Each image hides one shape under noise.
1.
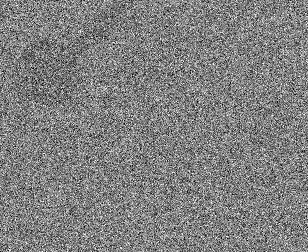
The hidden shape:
lollipop
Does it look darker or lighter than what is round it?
darker
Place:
top left
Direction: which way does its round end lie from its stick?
down and left
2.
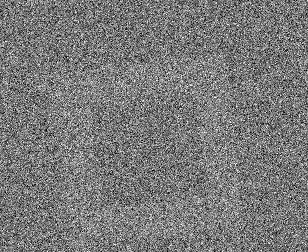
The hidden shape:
square frame
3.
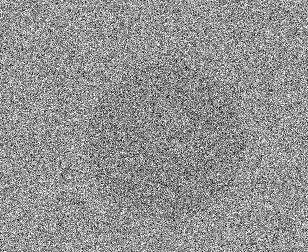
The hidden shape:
disc
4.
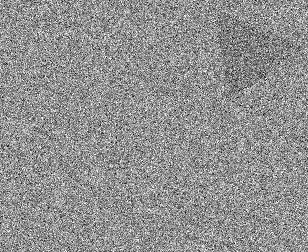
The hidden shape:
triangle
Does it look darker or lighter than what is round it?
darker
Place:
top right
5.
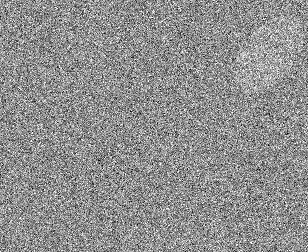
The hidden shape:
ellipse
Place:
top right
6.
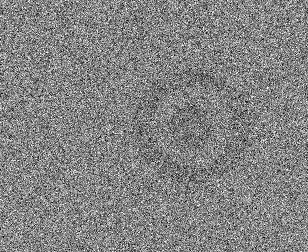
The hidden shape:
bullseye
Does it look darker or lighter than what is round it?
darker
